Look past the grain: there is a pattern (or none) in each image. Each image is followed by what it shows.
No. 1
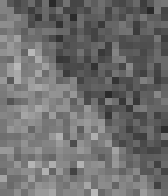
a sharp edge
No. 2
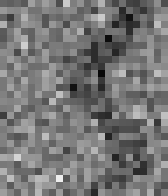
a wavy band
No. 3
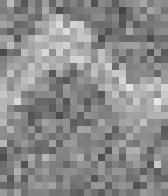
a wavy band
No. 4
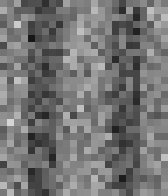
vertical stripes
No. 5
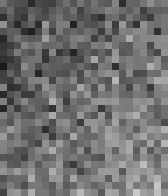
a smooth slope
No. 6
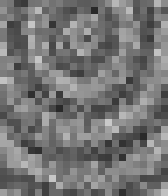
rings round one point
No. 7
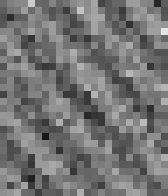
diagonal stripes
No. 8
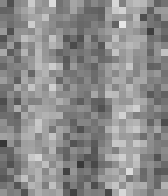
vertical stripes
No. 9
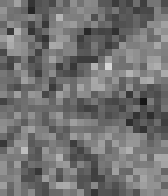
spokes from one point
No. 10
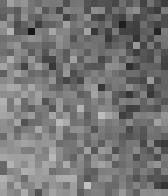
a smooth slope
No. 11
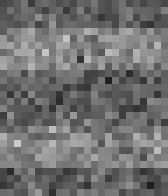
horizontal stripes
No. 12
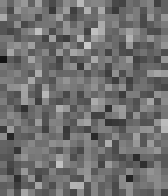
only noise
